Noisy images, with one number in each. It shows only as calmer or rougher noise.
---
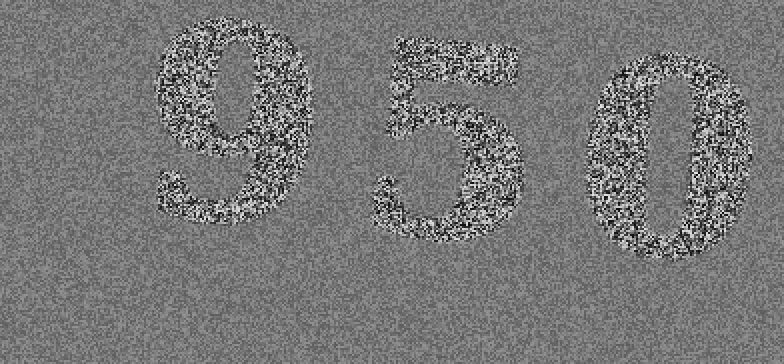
950
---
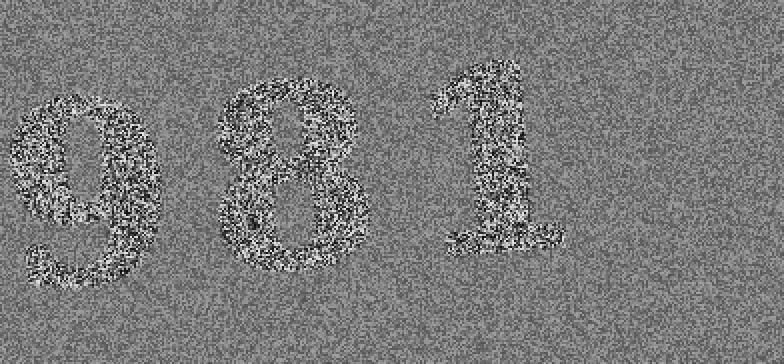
981
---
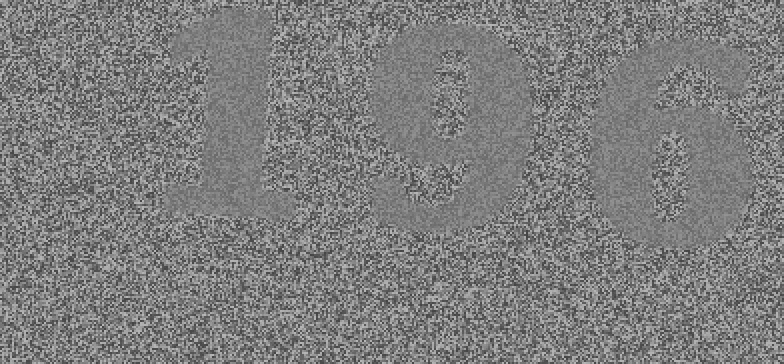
196
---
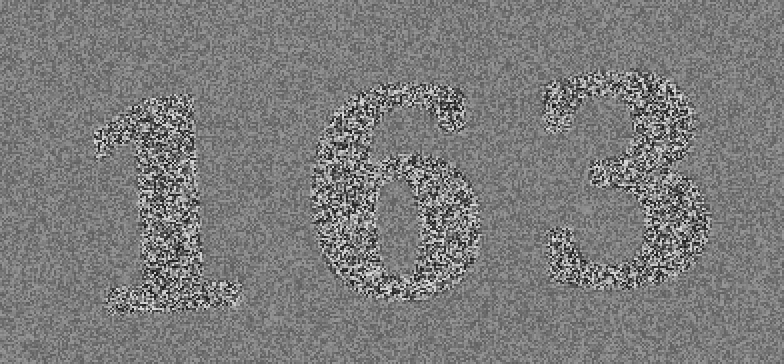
163
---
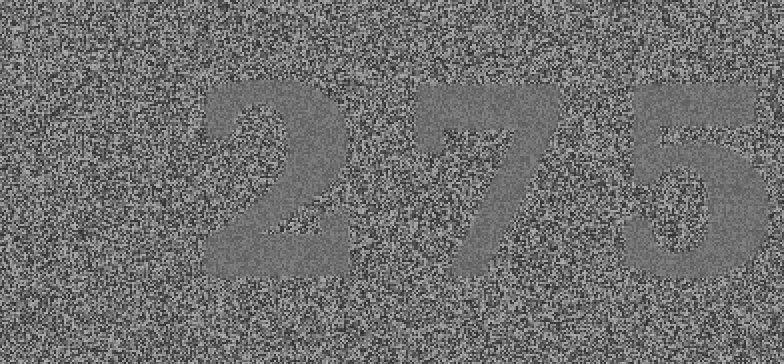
275
